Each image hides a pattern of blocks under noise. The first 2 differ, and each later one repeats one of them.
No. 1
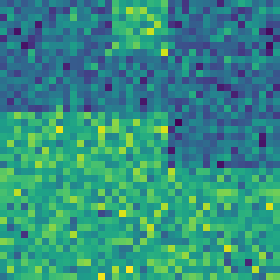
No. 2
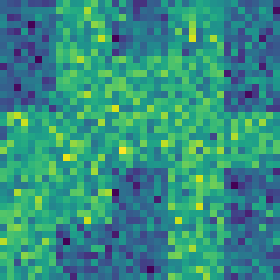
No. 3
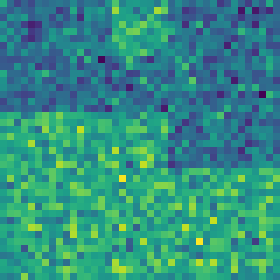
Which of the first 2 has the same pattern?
1
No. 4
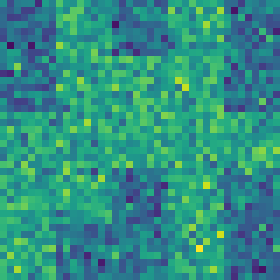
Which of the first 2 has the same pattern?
2
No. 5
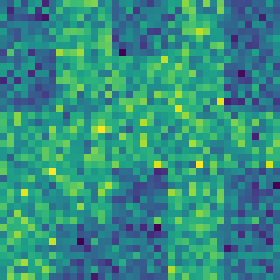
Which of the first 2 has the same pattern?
2
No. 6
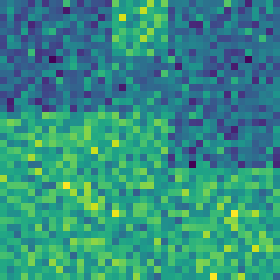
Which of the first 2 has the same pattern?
1
